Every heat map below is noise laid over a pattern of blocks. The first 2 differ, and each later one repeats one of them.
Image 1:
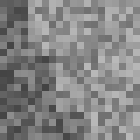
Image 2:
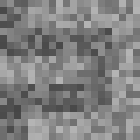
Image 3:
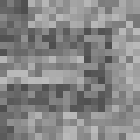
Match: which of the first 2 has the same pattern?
2
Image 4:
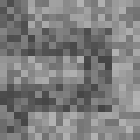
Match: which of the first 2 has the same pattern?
2
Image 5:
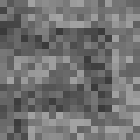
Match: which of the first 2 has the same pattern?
2
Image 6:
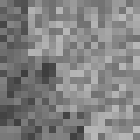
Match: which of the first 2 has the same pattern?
1
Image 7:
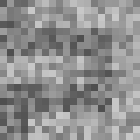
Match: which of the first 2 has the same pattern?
2
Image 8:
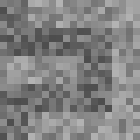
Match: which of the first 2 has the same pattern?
2
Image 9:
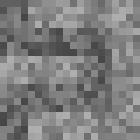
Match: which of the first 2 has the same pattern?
2
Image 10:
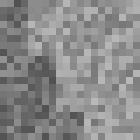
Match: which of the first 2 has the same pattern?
1
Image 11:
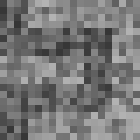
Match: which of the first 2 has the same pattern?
2
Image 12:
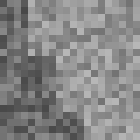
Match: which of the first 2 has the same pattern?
1
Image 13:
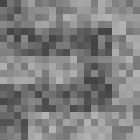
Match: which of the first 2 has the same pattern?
2
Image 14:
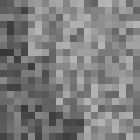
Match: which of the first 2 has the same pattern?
1
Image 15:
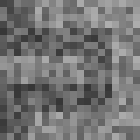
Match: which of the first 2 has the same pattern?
2
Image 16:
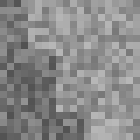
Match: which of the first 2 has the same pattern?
1
